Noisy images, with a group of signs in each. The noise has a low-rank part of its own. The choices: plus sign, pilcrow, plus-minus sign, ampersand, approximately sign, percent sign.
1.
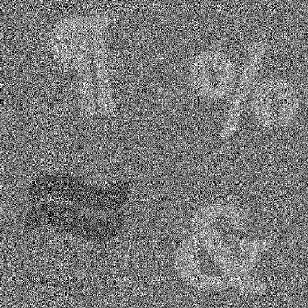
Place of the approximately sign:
bottom left
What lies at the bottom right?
ampersand
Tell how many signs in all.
4
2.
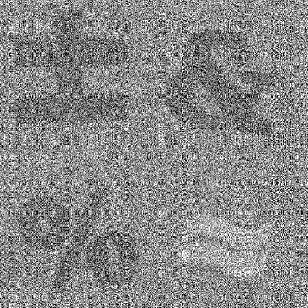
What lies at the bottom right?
approximately sign
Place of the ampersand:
top right
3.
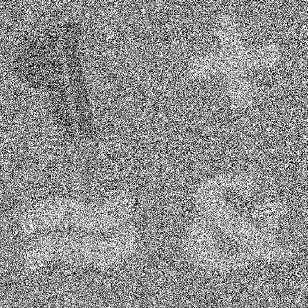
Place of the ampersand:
bottom right
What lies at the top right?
plus sign
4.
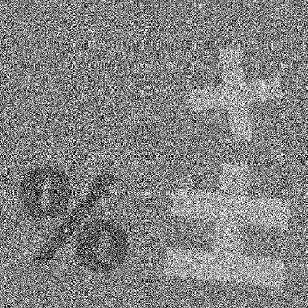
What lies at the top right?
plus sign
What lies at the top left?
nothing
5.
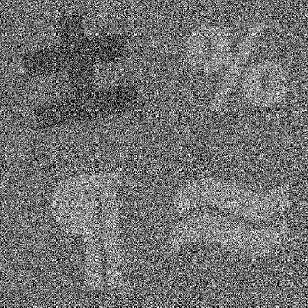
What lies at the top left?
plus-minus sign
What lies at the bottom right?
approximately sign
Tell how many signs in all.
4
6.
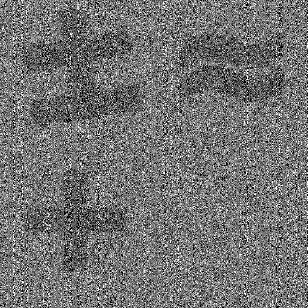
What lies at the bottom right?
nothing
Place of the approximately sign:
top right
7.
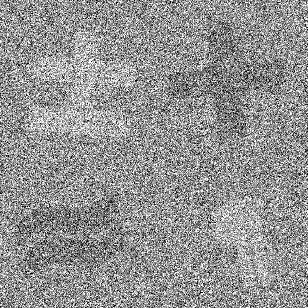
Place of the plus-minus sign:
top left
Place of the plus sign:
top right
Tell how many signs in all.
4
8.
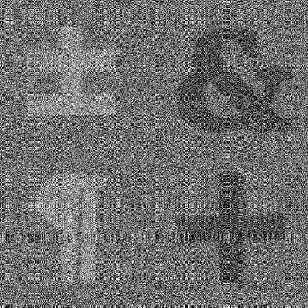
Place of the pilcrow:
bottom left
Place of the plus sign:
bottom right
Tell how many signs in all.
4
